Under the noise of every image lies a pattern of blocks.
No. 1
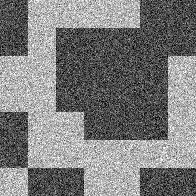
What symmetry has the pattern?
mirrored about the diagonal from the bottom left
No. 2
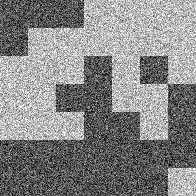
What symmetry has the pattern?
no symmetry
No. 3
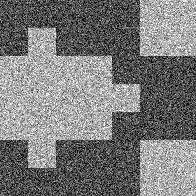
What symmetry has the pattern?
top and bottom mirror each other
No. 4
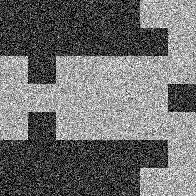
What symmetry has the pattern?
top and bottom mirror each other
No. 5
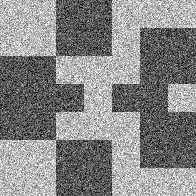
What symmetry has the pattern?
top and bottom mirror each other
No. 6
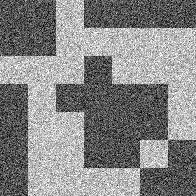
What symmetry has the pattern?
mirrored about the diagonal from the top left
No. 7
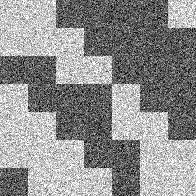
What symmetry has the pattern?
mirrored about the diagonal from the bottom left
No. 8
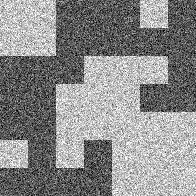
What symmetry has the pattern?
mirrored about the diagonal from the top left
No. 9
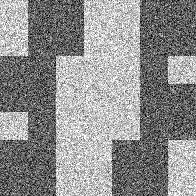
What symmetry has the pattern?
the same after a half turn
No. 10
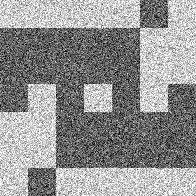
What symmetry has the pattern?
the same after a half turn
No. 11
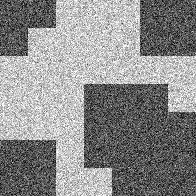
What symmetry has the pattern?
mirrored about the diagonal from the top left
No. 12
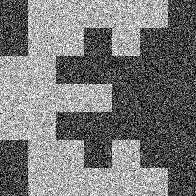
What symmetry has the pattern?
top and bottom mirror each other
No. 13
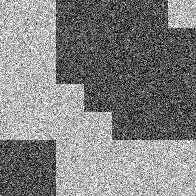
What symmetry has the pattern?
mirrored about the diagonal from the bottom left
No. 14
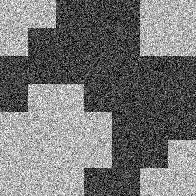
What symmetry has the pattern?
mirrored about the diagonal from the bottom left
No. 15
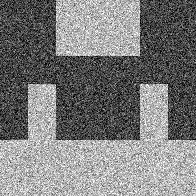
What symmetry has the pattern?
left and right mirror each other
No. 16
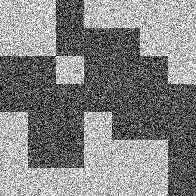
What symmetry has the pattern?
no symmetry
